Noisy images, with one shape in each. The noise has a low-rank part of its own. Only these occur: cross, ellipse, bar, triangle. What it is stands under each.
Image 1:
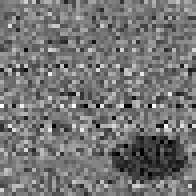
ellipse
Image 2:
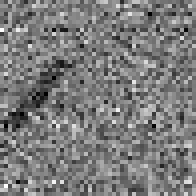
bar
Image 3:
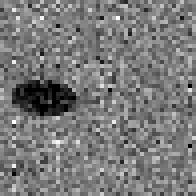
ellipse
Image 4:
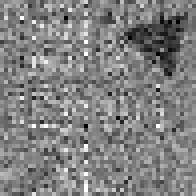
triangle
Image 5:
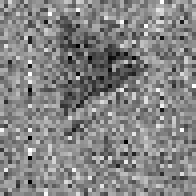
triangle
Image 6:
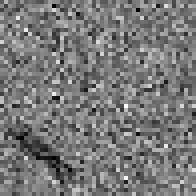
bar
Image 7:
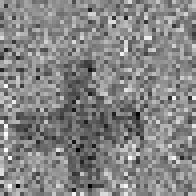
cross
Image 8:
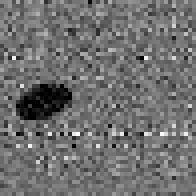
ellipse
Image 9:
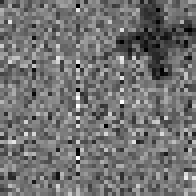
cross
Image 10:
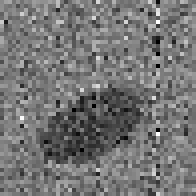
ellipse
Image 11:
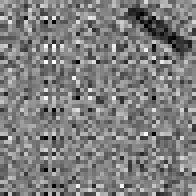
bar
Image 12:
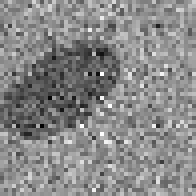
ellipse
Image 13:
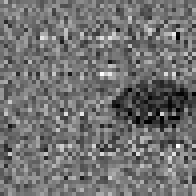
ellipse
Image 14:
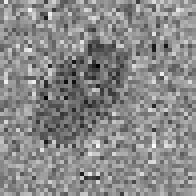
ellipse
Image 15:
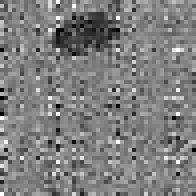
ellipse
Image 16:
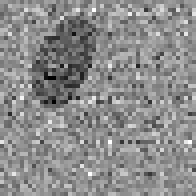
ellipse
